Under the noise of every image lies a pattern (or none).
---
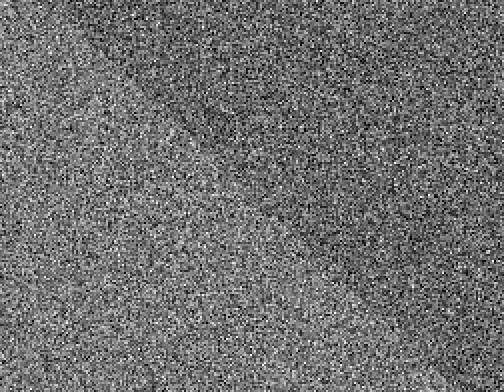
a sharp edge
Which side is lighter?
bottom left
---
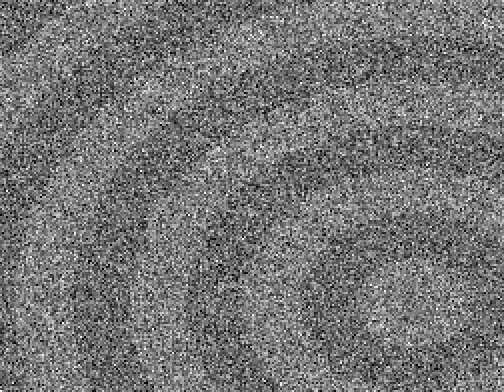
rings round one point
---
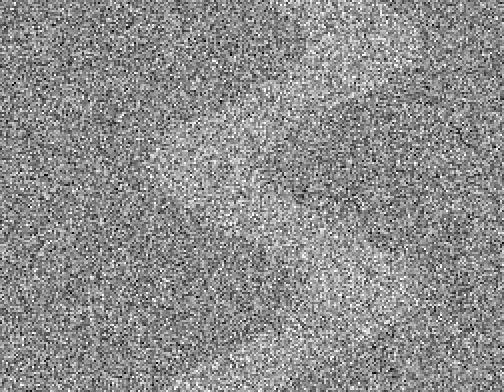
a wavy band
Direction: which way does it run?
top to bottom
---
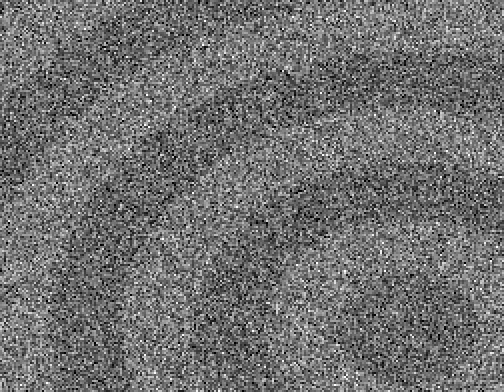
rings round one point
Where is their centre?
bottom right
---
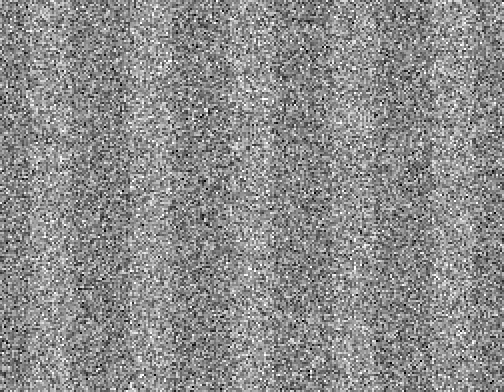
vertical stripes
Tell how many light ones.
5
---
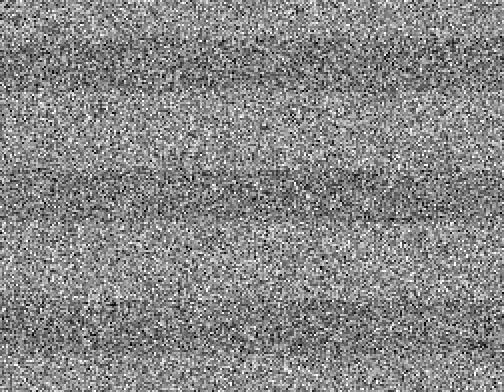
horizontal stripes
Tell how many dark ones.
3
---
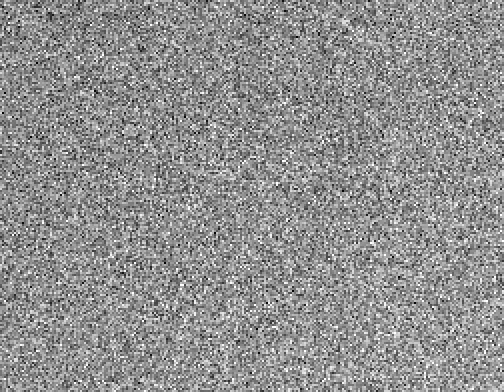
a smooth slope
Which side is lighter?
bottom right
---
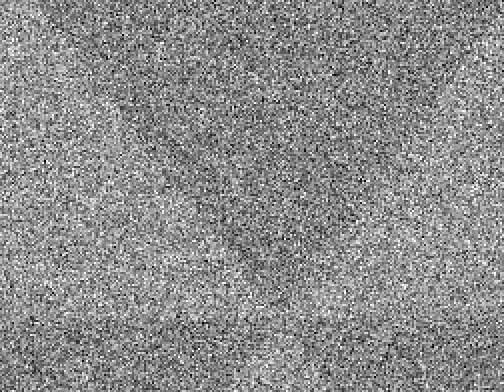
spokes from one point
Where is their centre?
bottom middle
